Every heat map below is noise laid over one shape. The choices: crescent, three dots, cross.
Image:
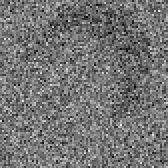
crescent
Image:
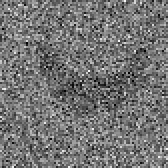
crescent
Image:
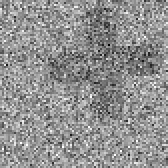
cross
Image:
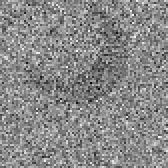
crescent
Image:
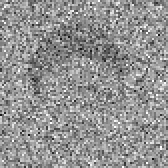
crescent
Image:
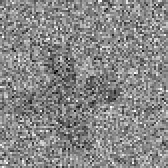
cross
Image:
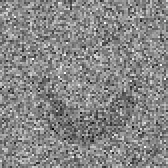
crescent
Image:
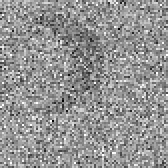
crescent
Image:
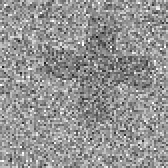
cross
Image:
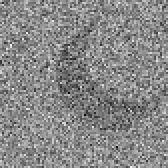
crescent
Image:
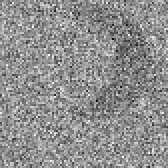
crescent
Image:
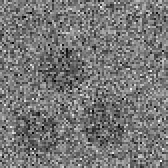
three dots
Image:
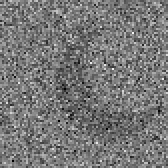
crescent
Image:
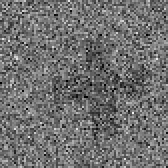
cross
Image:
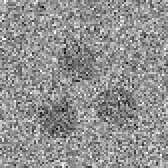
three dots
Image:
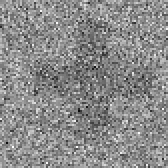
cross
